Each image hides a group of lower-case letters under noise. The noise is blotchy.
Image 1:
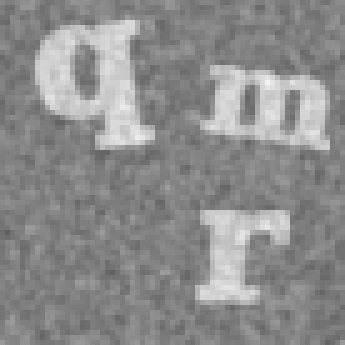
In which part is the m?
top right
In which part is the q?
top left
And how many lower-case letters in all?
3
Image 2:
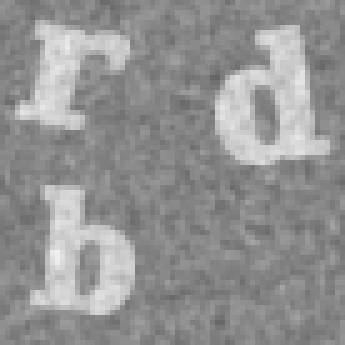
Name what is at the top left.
r
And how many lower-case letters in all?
3
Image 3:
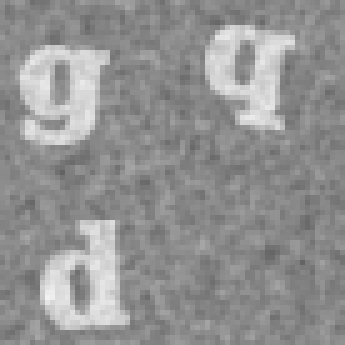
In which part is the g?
top left
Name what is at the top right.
q
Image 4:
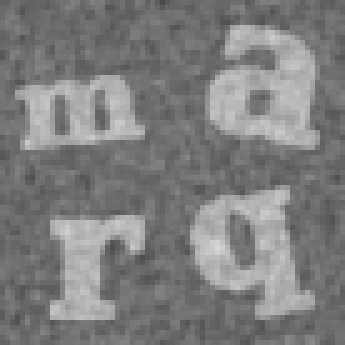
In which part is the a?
top right
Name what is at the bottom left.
r
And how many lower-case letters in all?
4
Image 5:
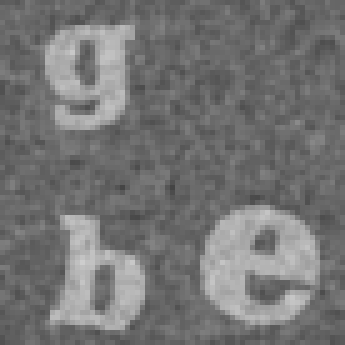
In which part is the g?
top left
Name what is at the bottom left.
b
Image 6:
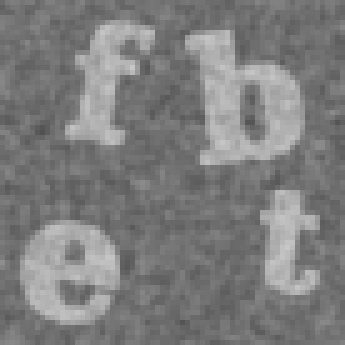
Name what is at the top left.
f
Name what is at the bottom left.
e
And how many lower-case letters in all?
4
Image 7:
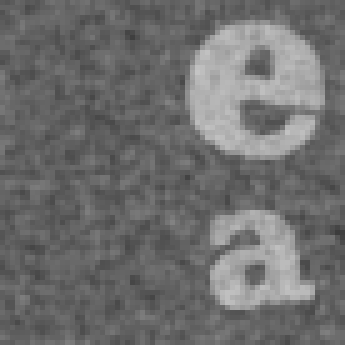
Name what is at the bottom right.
a
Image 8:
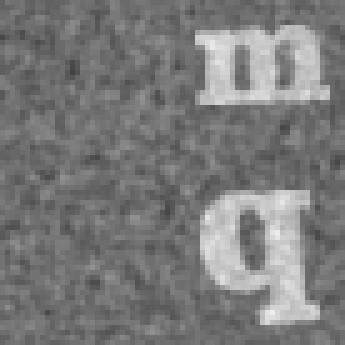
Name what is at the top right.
m
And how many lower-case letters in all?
2
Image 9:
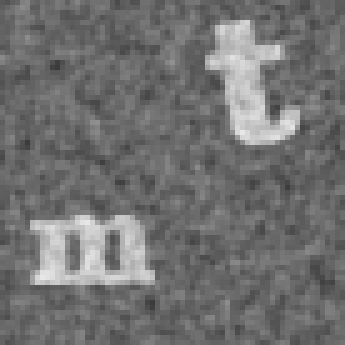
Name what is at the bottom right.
nothing
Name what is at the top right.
t
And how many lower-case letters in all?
2
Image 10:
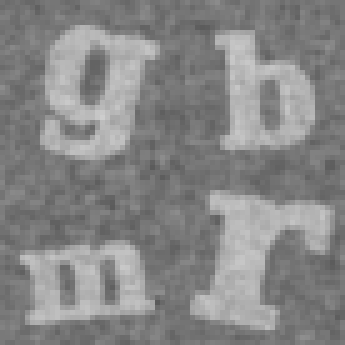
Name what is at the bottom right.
r
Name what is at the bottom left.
m
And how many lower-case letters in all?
4
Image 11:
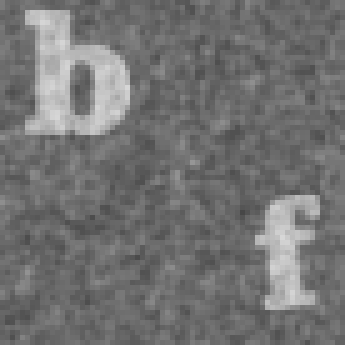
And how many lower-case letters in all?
2
